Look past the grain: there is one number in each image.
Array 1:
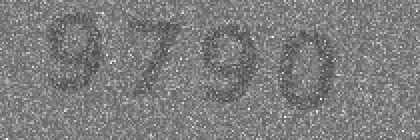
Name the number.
9790
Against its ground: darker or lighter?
darker
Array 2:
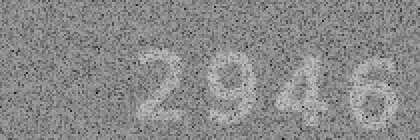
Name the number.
2946
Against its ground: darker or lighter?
lighter
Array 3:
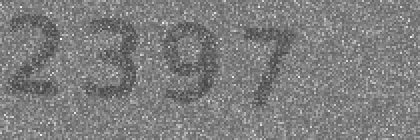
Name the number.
2397
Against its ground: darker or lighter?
darker
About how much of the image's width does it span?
two thirds
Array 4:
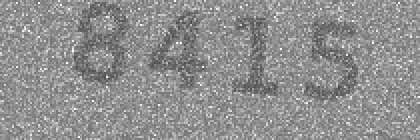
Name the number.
8415
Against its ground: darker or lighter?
darker
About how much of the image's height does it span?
two thirds
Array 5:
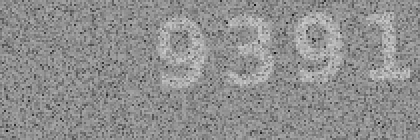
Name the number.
9391
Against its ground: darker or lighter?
lighter
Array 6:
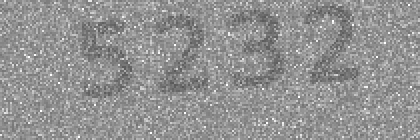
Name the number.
5232
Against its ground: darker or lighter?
darker
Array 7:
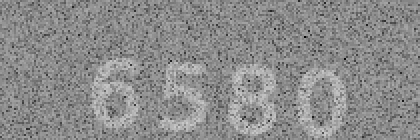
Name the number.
6580
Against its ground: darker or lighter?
lighter
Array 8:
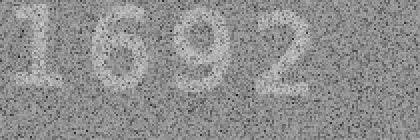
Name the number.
1692
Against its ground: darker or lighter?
lighter
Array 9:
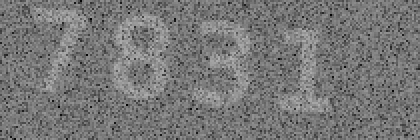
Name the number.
7831
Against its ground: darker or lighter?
lighter
